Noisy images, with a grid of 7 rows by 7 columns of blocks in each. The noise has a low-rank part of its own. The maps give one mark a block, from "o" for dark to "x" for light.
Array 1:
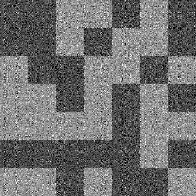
o o x x o x o
o o x o x x o
x o o x x o x
x x o x o x o
x x x x o x x
o o o o o x o
x x o x o o x
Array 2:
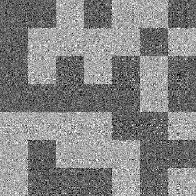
o o x o x x o
o x x x x o x
o x o x o x o
o o o o o x o
x x x x o o x
x o x x x o o
x o o o x o x
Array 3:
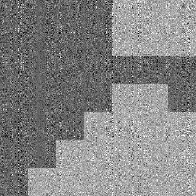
o o o o x x x
o o o o x x x
o o o o o o o
o o o o x x o
o o o x x x x
o o x x x x x
o x x x x x x
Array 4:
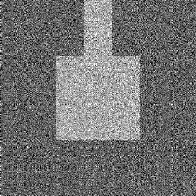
o o o x o o o
o o o x o o o
o o x x x o o
o o x x x o o
o o x x x o o
o o o o o o o
o o o o o o o
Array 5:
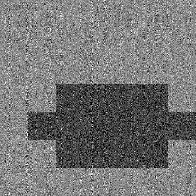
x x x x x x x
x x x x x x x
x x x x x x x
x x o o o o x
x o o o o o o
x x o o o o x
x x x x x x x
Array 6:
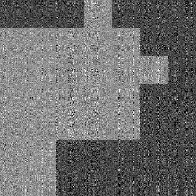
o o o x o o o
x x x x x o o
x x x x x x o
x x x x x o o
x x x x x o o
x x o o o o o
x x o o o o o
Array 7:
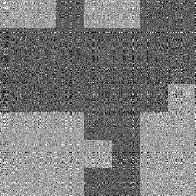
x x o x x o o
o o o o o o o
o o o o o o o
o o o o o o x
x x x o o x x
x x x x o x x
x x x o o x x
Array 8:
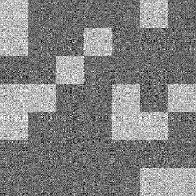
x o o o o x o
x o o x o o o
o o x o o o o
x x o o x o x
x o o o x x o
o o o o o o o
o o o o o x x
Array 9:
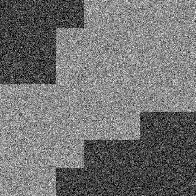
o o o x x x x
o o x x x x x
o o x x x x x
x x x x x x x
x x x x x o o
x x x o o o o
x x o o o o o
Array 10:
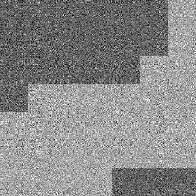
o o o o o o x
o o o o o o x
o o o o o x x
o x x x x x x
x x x x x x x
x x x x x x x
x x x x o o o
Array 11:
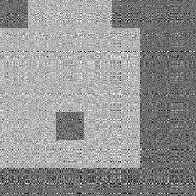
o x x x o o o
x x x x x o o
x x x x x o o
x x x x x o o
x x o x x o o
x x x x x o o
o o o o o o o
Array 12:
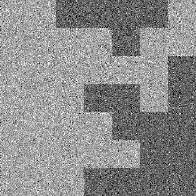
x x o o o o x
x x x x o x x
x x x x x x o
x x x o o x o
x x x x o o o
x x x x x o o
x x x o o o o
